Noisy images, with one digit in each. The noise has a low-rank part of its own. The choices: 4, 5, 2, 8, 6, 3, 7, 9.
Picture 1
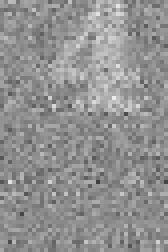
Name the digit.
4
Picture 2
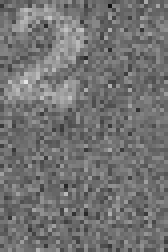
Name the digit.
2
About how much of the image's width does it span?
half
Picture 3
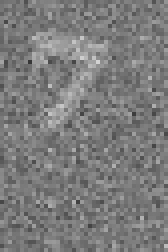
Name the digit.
7
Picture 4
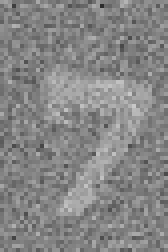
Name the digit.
7
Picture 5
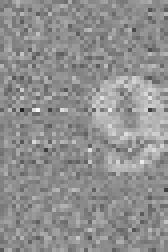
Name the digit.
9
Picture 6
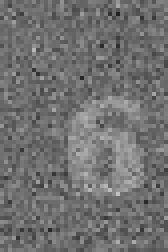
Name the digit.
6
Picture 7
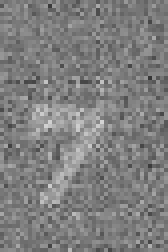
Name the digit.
7
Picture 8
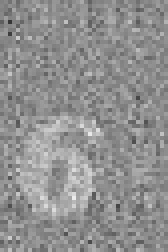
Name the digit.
6
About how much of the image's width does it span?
half
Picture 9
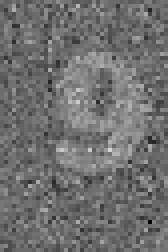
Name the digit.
9
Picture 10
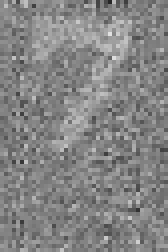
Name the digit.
7
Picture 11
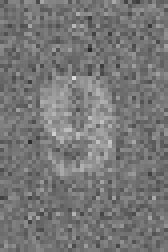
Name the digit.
9
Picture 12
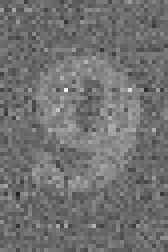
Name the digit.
9
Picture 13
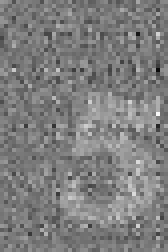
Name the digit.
5
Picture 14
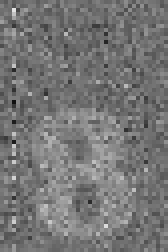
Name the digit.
8
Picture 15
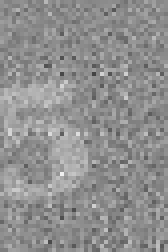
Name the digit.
5
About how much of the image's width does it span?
half
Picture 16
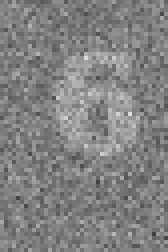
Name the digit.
6
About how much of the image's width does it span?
half
